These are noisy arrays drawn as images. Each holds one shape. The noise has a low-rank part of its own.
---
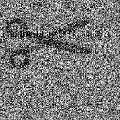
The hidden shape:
pair of scissors
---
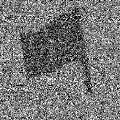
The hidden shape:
flag
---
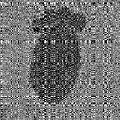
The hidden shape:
footprint
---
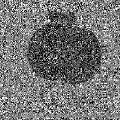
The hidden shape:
apple
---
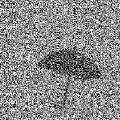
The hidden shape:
umbrella
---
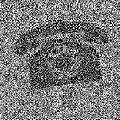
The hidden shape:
telephone
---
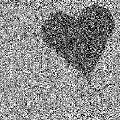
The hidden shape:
heart
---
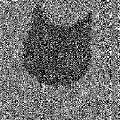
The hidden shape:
cat's head
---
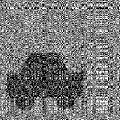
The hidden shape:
car
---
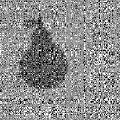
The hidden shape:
pear
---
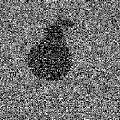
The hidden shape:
pear
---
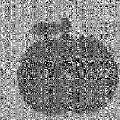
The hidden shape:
apple
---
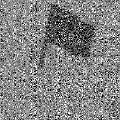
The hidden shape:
flag
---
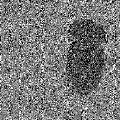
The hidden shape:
footprint
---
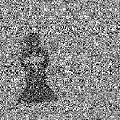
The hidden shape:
chess bishop
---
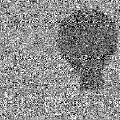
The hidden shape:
light bulb
